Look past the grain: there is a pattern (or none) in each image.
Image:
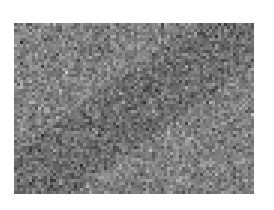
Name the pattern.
a diagonal band
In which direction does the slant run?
bottom left to top right
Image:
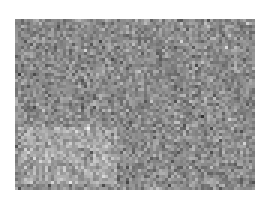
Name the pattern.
one block
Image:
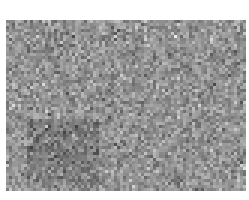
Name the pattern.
one block
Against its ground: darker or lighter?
darker
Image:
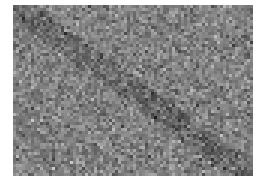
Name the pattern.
a diagonal band
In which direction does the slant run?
top left to bottom right
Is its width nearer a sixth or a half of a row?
a sixth
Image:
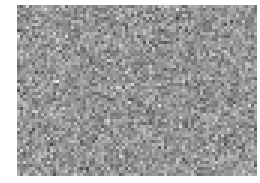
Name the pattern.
only noise
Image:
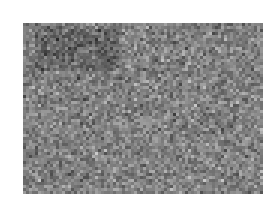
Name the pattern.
one block
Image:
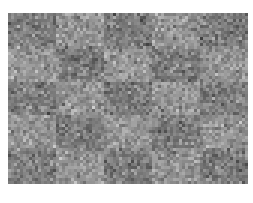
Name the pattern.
a checkerboard
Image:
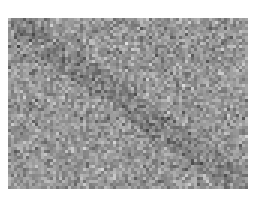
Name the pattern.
a diagonal band
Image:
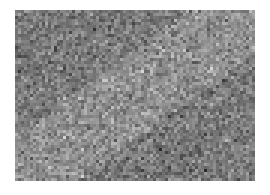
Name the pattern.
a diagonal band
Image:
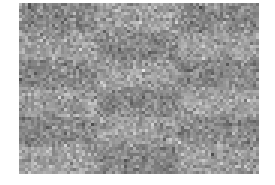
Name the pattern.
a checkerboard
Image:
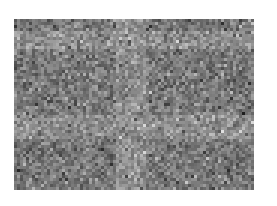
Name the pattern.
bands of rows crossing bands of columns
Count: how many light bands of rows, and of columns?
2 and 1
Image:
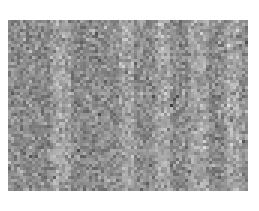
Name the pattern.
bands of columns
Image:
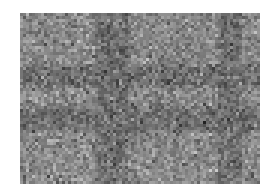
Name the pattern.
bands of rows crossing bands of columns
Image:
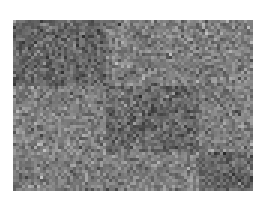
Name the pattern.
blocks along the diagonal
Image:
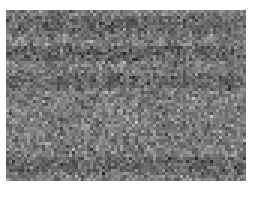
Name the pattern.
bands of rows
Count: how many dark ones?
4
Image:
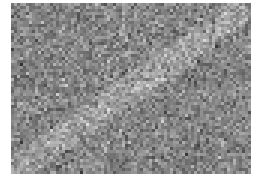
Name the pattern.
a diagonal band
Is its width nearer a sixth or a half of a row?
a sixth
